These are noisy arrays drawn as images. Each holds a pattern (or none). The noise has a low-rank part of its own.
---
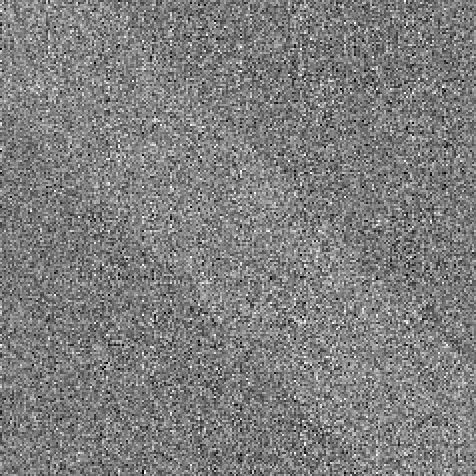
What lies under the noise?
a diagonal band
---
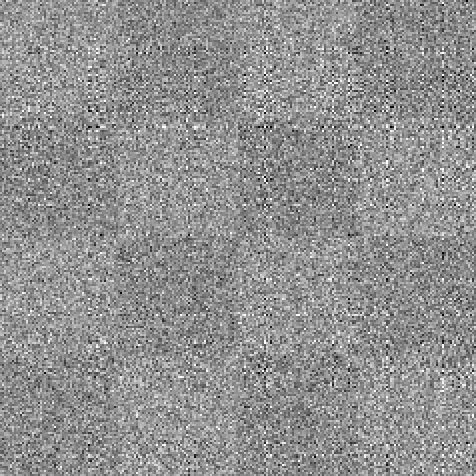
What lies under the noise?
a checkerboard
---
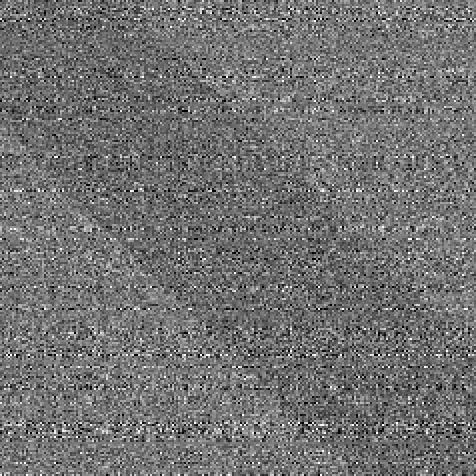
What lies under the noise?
a diagonal band
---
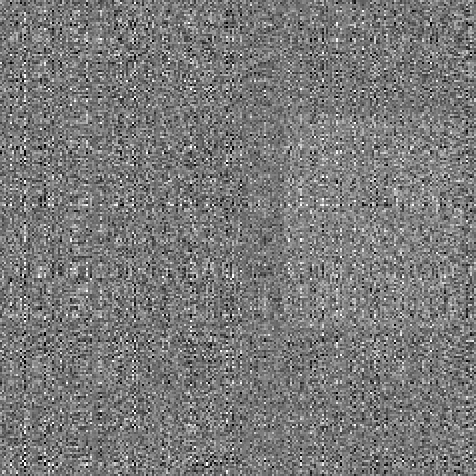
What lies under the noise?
one block
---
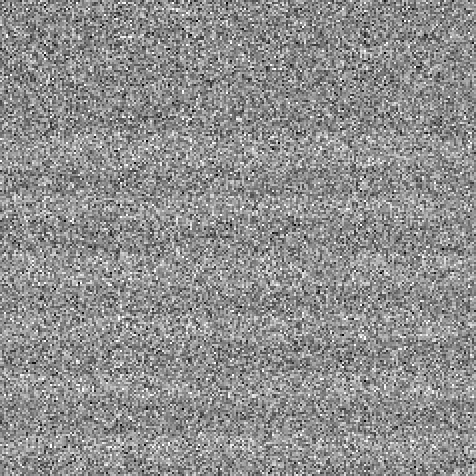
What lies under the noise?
bands of rows
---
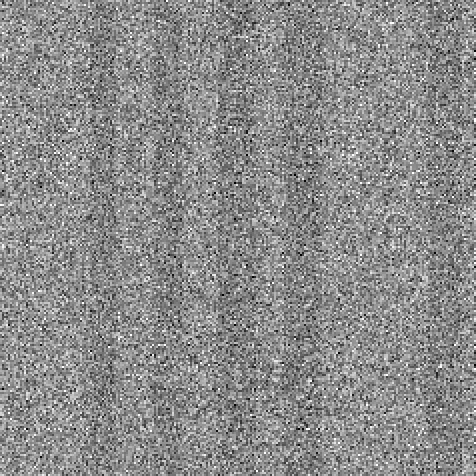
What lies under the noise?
bands of columns
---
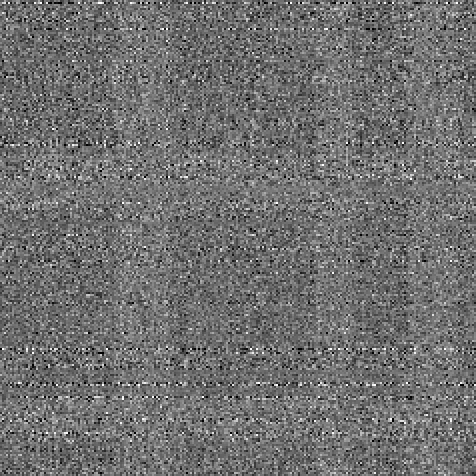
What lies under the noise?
bands of rows crossing bands of columns
